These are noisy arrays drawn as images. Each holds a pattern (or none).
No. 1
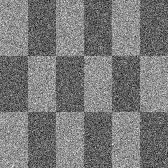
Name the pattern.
a checkerboard
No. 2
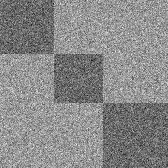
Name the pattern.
blocks along the diagonal
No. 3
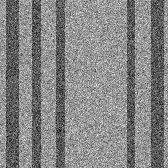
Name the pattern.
bands of columns
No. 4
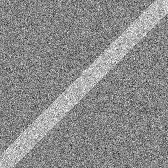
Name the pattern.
a diagonal band
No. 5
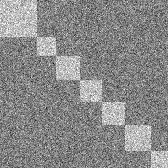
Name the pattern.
blocks along the diagonal
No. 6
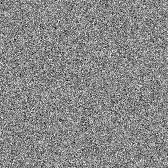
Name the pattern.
only noise
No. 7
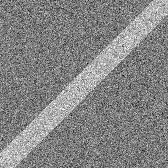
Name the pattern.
a diagonal band
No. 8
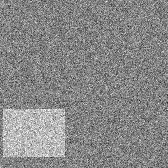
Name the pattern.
one block
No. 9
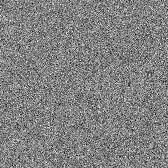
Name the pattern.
only noise
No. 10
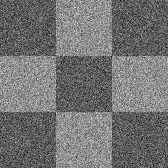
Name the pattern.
a checkerboard
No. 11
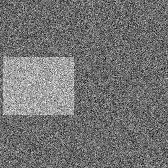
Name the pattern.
one block
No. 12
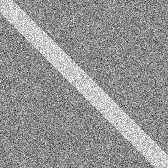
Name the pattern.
a diagonal band
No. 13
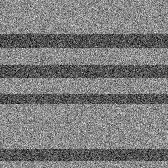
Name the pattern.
bands of rows
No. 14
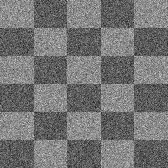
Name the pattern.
a checkerboard
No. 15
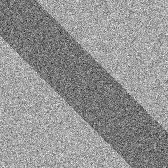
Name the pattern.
a diagonal band
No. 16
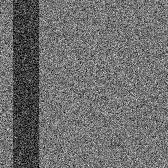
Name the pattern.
one band of columns
